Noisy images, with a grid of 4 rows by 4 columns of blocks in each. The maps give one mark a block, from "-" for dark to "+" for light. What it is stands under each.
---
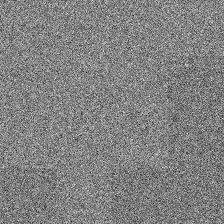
+ + + +
+ + + -
+ + + -
- + - -
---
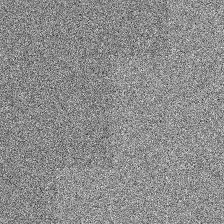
- - - +
- - + +
- - + +
- + + +
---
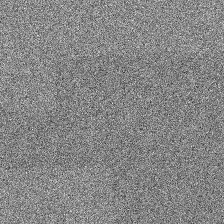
+ + + +
+ - - -
- - - -
+ + - -
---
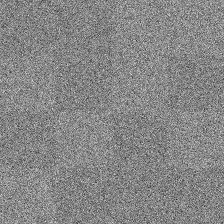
- - + +
+ - + -
- + - +
+ - - -
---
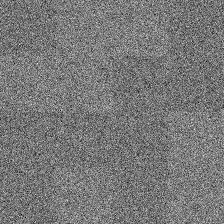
- + + -
+ + - -
- - - +
- + - +
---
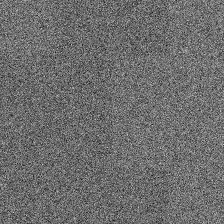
+ - - +
- - + +
- - + +
- - - +
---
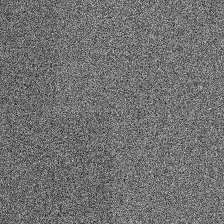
- + + +
- + + +
- - + +
- - + +
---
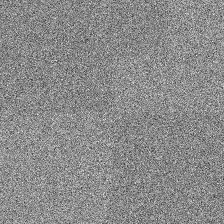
- - - +
- - + +
+ + - -
+ + - -
